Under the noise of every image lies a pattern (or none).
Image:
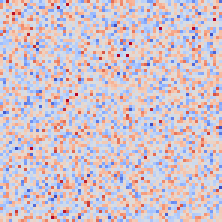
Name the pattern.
only noise
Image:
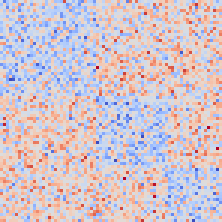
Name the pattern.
blocks along the diagonal
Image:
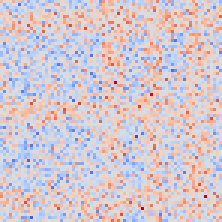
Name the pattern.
bands of rows crossing bands of columns
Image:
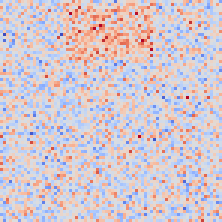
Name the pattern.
one block
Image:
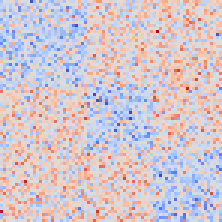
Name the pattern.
blocks along the diagonal
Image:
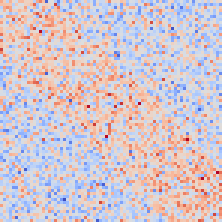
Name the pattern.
a diagonal band
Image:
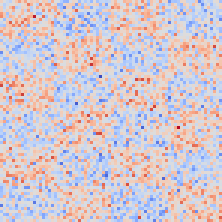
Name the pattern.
a checkerboard
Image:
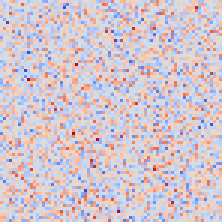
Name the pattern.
only noise
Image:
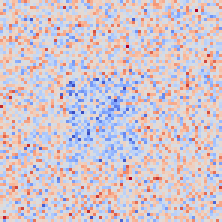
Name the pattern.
one block
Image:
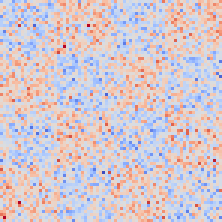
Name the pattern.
a checkerboard
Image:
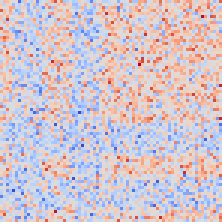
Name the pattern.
bands of rows crossing bands of columns
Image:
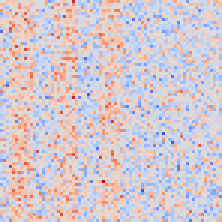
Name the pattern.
bands of columns
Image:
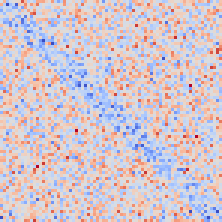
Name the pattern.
a diagonal band
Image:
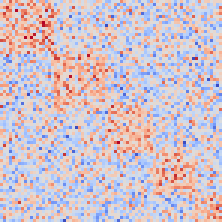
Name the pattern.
blocks along the diagonal
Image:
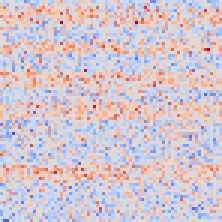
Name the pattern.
bands of rows
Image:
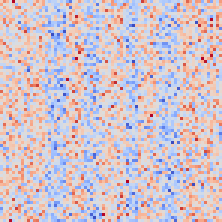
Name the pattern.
bands of columns
